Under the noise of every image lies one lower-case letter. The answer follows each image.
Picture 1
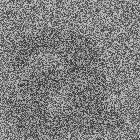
dark a
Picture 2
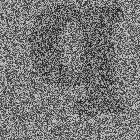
dark q
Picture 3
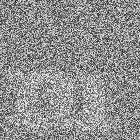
light m
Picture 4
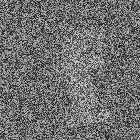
light f
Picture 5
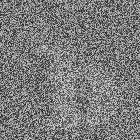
light b
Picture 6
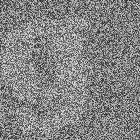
light g
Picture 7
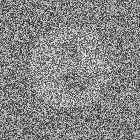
light e
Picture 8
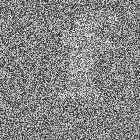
light f
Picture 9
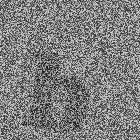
dark b
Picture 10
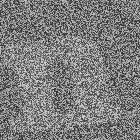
light n
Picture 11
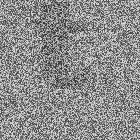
dark t
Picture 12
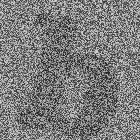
dark b
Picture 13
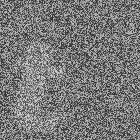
light t
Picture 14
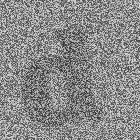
dark d
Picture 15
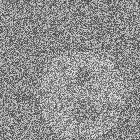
light e
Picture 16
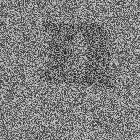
dark n
